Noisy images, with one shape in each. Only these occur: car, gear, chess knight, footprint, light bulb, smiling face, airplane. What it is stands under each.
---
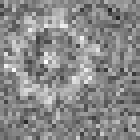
gear
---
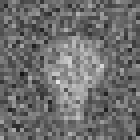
light bulb
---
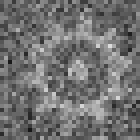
gear
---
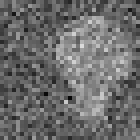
light bulb
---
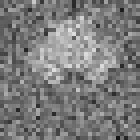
car
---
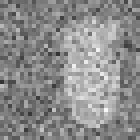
footprint
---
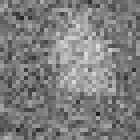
chess knight
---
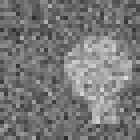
light bulb
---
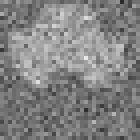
car
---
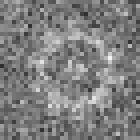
gear
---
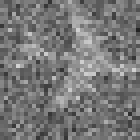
airplane
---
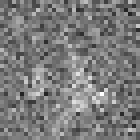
airplane
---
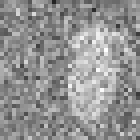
footprint
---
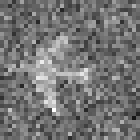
airplane
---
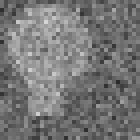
light bulb
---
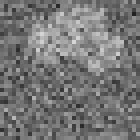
car
